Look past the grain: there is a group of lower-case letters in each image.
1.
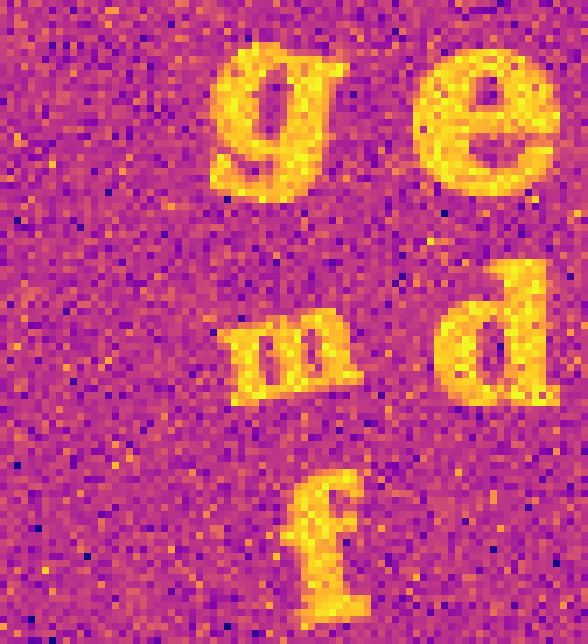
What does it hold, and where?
top middle: g; top right: e; centre: m; middle right: d; bottom middle: f
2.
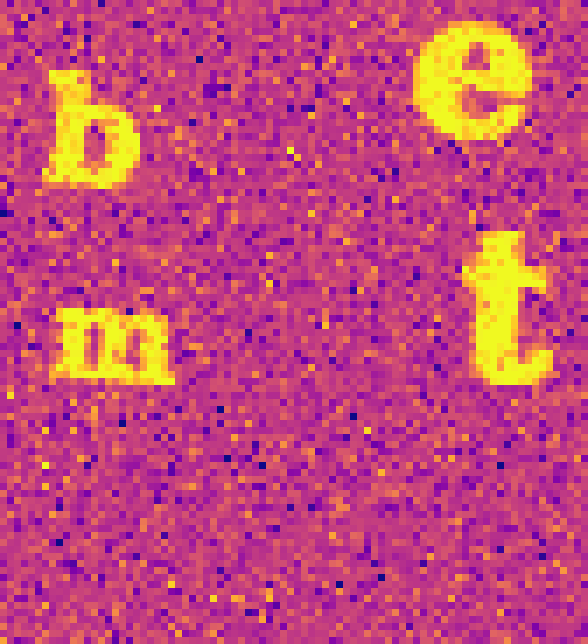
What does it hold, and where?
top left: b; top right: e; middle left: m; middle right: t
